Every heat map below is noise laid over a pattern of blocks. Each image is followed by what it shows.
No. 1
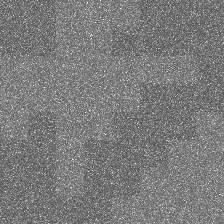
mirrored about the diagonal from the top left
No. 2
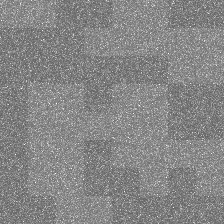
no symmetry
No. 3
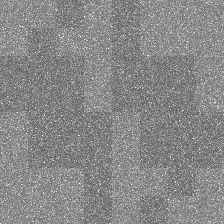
the same after a half turn
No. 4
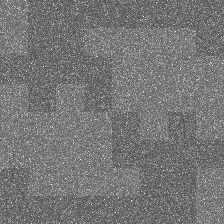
the same after a half turn
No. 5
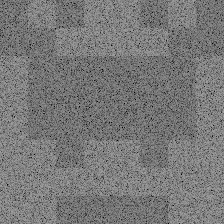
left and right mirror each other
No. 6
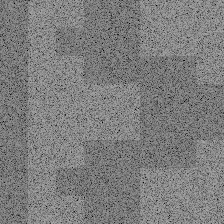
top and bottom mirror each other
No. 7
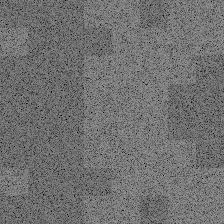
top and bottom mirror each other
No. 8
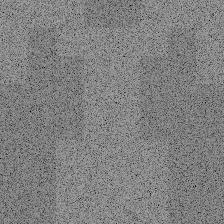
left and right mirror each other
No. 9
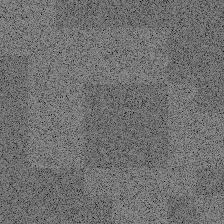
mirrored about the diagonal from the top left
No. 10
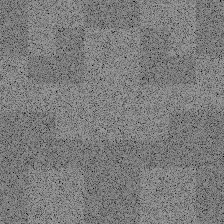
left and right mirror each other
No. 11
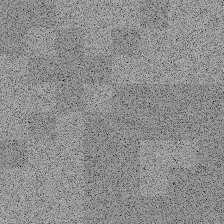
mirrored about the diagonal from the top left
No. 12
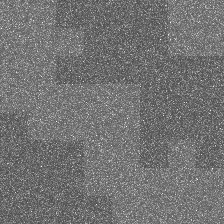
mirrored about the diagonal from the bottom left
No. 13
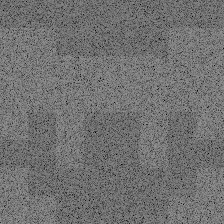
left and right mirror each other
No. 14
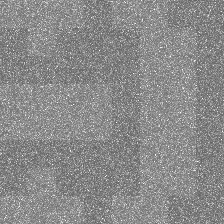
top and bottom mirror each other
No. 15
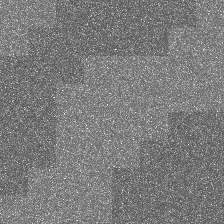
mirrored about the diagonal from the top left
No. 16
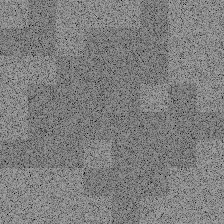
mirrored about the diagonal from the top left
